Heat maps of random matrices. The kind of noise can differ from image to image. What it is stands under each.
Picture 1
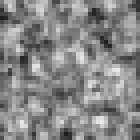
blotchy
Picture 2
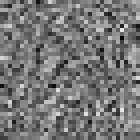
low rank plus noise
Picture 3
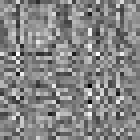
low rank plus noise
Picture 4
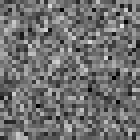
independent entries
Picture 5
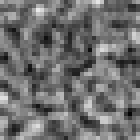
blotchy
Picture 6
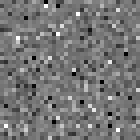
heavy tails
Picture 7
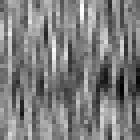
streaked along the columns
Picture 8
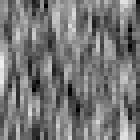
streaked along the columns
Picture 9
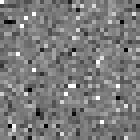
heavy tails
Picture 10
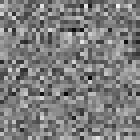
low rank plus noise
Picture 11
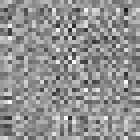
low rank plus noise
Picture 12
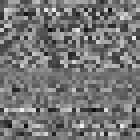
rows of uneven size
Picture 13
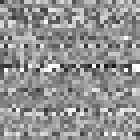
rows of uneven size
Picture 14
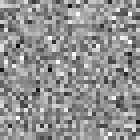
independent entries
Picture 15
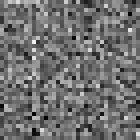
low rank plus noise
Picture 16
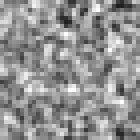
blotchy
